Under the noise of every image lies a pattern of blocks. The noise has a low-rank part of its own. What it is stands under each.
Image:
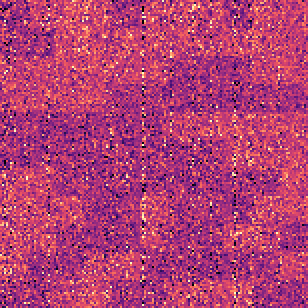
no symmetry
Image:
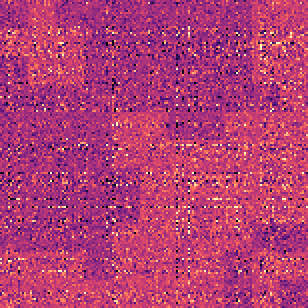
mirrored about the diagonal from the top left
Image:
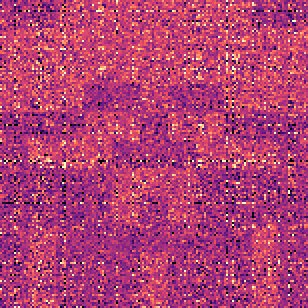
left and right mirror each other
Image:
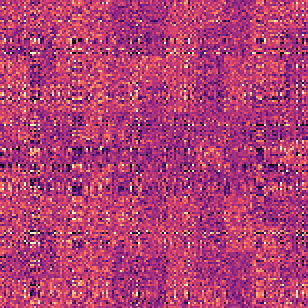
top and bottom mirror each other
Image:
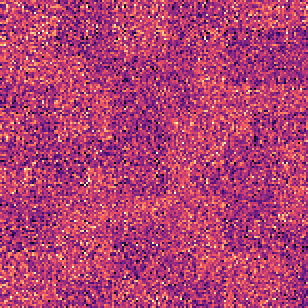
no symmetry
